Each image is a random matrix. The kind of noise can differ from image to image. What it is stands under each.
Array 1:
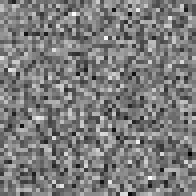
independent entries
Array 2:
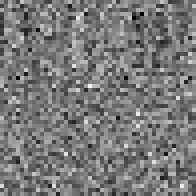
low rank plus noise
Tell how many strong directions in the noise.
one
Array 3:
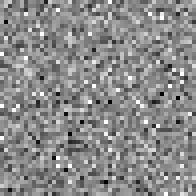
heavy tails
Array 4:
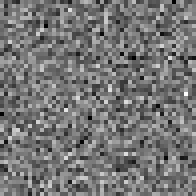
independent entries
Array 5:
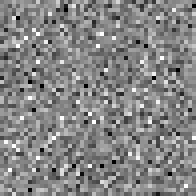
heavy tails
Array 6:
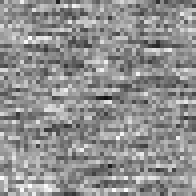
streaked along the rows
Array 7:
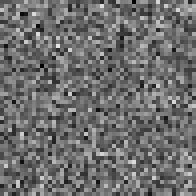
independent entries
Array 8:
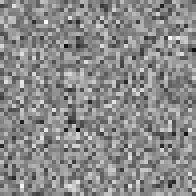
low rank plus noise
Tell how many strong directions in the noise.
one
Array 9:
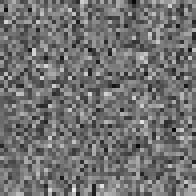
low rank plus noise
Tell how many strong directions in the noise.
five to eight
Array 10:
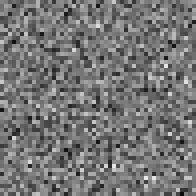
independent entries
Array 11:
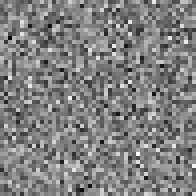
independent entries
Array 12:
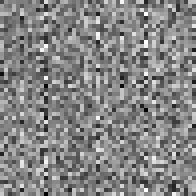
columns of uneven size
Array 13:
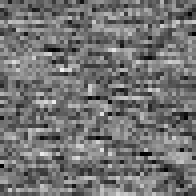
streaked along the rows
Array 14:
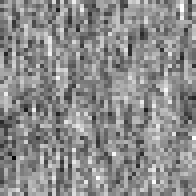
streaked along the columns
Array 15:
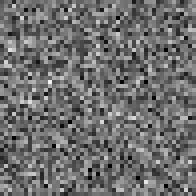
independent entries
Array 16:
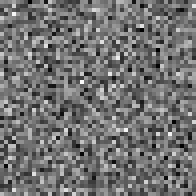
independent entries
